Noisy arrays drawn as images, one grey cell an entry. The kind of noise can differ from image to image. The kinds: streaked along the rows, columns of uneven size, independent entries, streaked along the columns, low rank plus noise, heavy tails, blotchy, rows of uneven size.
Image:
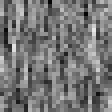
streaked along the columns
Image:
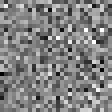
low rank plus noise
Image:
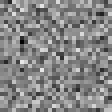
low rank plus noise
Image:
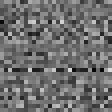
rows of uneven size
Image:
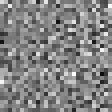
low rank plus noise
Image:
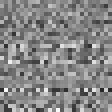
rows of uneven size
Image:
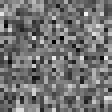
low rank plus noise
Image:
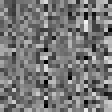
columns of uneven size
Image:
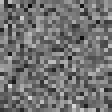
independent entries
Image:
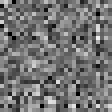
low rank plus noise
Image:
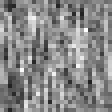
streaked along the columns
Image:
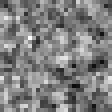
blotchy
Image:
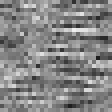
streaked along the rows
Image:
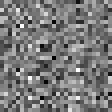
low rank plus noise
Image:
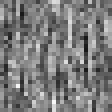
streaked along the columns
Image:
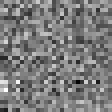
low rank plus noise
